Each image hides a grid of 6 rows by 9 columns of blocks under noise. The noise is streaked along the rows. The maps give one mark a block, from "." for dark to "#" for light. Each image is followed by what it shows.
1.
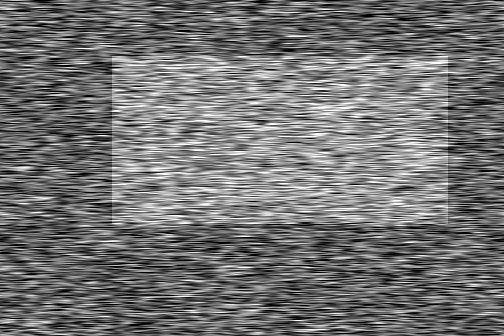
. . . . . . . . .
. . # # # # # # .
. . # # # # # # .
. . # # # # # # .
. . . . . . . . .
. . . . . . . . .
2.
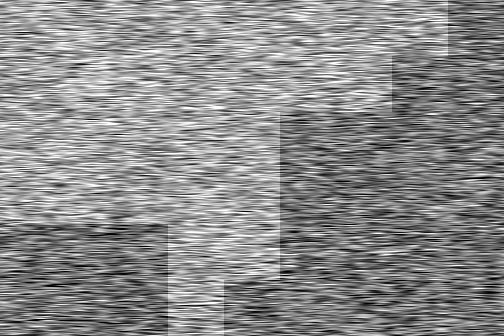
# # # # # # # # .
# # # # # # # . .
# # # # # . . . .
# # # # # . . . .
. . . # # . . . .
. . . # . . . . .
